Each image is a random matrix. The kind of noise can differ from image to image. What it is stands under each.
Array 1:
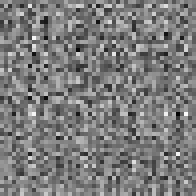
low rank plus noise
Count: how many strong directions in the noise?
three or four
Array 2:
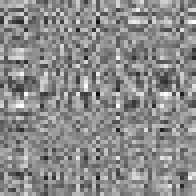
low rank plus noise
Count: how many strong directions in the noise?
two
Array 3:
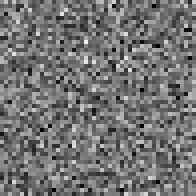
independent entries
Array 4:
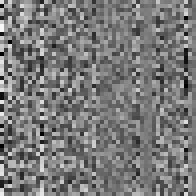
columns of uneven size
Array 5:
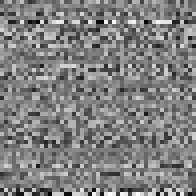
rows of uneven size
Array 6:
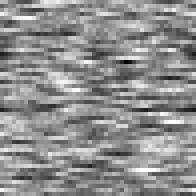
streaked along the rows
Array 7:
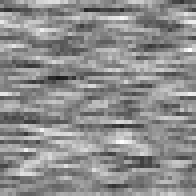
streaked along the rows
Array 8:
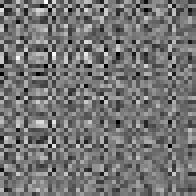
low rank plus noise
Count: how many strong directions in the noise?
one
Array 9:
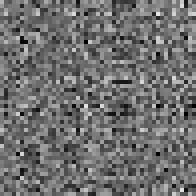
low rank plus noise
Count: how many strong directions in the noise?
three or four
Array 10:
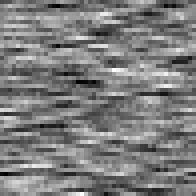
streaked along the rows
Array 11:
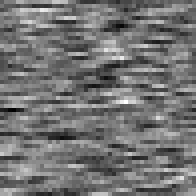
streaked along the rows
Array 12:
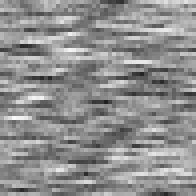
streaked along the rows
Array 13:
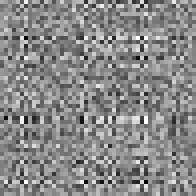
low rank plus noise
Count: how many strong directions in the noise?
one
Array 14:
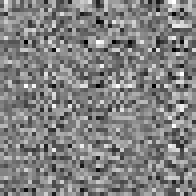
low rank plus noise
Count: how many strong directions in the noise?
three or four
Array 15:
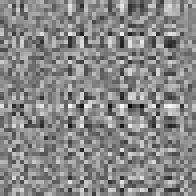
low rank plus noise
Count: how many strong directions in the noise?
one
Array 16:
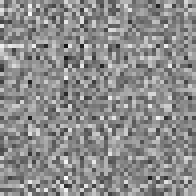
low rank plus noise
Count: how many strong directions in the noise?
three or four
